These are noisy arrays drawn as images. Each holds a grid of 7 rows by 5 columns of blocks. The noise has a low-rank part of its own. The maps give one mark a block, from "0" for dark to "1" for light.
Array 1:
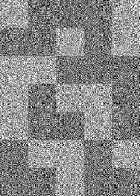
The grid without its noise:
1 0 0 0 1
0 0 1 0 1
1 1 0 0 0
1 0 1 1 0
1 0 0 1 0
0 1 1 0 1
0 0 1 0 0
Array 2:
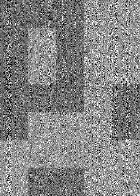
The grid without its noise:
0 0 0 1 1
0 1 0 1 1
0 1 0 1 1
0 0 0 1 0
0 1 1 1 0
1 1 1 1 1
1 0 0 1 1
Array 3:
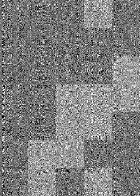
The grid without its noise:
0 0 0 1 0
0 0 0 0 0
0 0 0 0 1
0 0 1 1 1
0 0 1 1 0
0 1 1 0 0
0 1 0 1 0
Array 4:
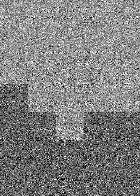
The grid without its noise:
1 1 1 1 1
1 1 1 1 1
1 1 1 1 1
0 1 1 1 1
0 0 1 0 0
0 0 0 0 0
0 0 0 0 0
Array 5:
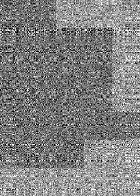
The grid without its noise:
0 0 1 1 1
0 0 0 0 1
0 0 0 0 1
0 0 0 0 1
0 0 0 0 0
0 0 0 1 1
1 1 1 1 1
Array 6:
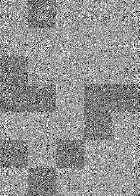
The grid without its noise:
1 0 1 1 1
1 1 1 1 1
0 1 1 1 1
0 0 1 0 0
1 1 1 0 1
0 1 0 1 1
1 0 1 1 1
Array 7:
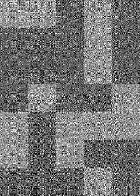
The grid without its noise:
1 1 0 1 0
0 0 0 1 0
0 0 0 1 0
0 1 0 0 1
1 0 1 1 1
1 0 1 0 0
0 0 0 1 0
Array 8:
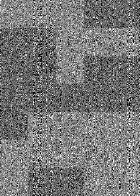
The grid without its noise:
1 1 1 0 0
0 0 1 1 1
0 0 1 0 0
0 0 0 0 0
0 1 1 1 1
1 1 1 1 1
1 0 0 1 1
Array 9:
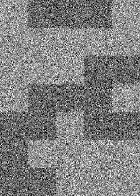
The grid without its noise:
1 0 0 0 1
1 1 1 1 1
1 1 1 0 0
1 0 0 0 1
0 0 1 0 0
0 1 1 1 1
0 0 1 1 1
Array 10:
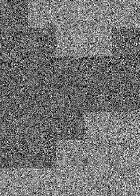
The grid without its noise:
0 1 1 1 1
0 0 1 1 0
0 0 0 0 0
0 0 0 0 0
0 0 0 1 1
0 0 1 1 1
1 1 1 1 1
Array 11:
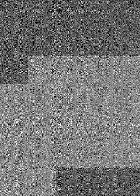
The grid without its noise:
0 0 0 0 0
0 0 0 0 0
0 1 1 1 1
1 1 1 1 1
1 1 1 1 1
1 1 1 1 1
1 1 0 0 0
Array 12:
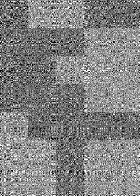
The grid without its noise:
0 1 1 0 0
0 0 0 1 1
0 0 1 1 1
0 0 0 1 1
1 0 0 0 0
1 1 0 1 1
1 1 0 1 1
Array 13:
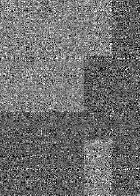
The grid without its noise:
1 1 1 1 0
1 1 1 1 0
1 1 1 0 0
1 1 1 0 0
0 0 0 0 0
0 0 0 1 0
0 0 0 1 0
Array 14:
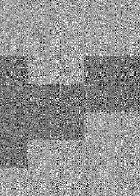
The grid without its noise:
1 1 1 1 1
1 1 1 1 1
0 1 1 0 0
0 0 0 0 0
0 0 0 1 1
0 1 1 1 1
1 1 1 1 1
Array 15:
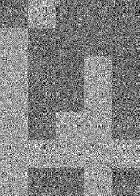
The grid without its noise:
0 1 0 0 0
1 0 0 0 0
1 0 0 1 0
1 0 0 1 0
1 0 1 1 0
1 1 1 1 1
1 0 0 1 0
